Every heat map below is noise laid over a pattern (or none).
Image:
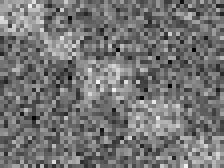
blocks along the diagonal
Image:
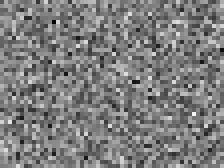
only noise
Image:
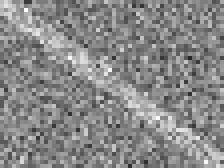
a diagonal band
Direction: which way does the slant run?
top left to bottom right
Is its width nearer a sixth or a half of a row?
a sixth
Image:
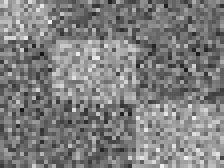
blocks along the diagonal
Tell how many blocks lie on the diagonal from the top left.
3
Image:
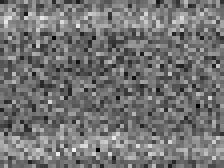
bands of rows
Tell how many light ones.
2
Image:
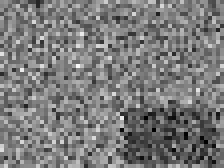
one block
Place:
bottom right
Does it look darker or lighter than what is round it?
darker
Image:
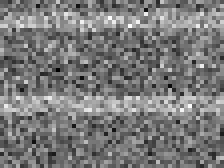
bands of rows
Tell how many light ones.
2
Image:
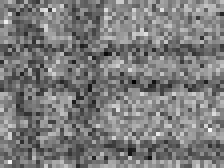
bands of rows crossing bands of columns
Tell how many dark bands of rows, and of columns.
3 and 2
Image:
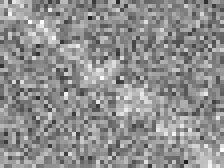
blocks along the diagonal
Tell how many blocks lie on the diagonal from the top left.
7
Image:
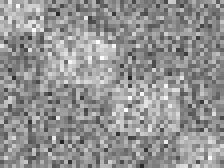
blocks along the diagonal
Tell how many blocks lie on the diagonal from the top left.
4
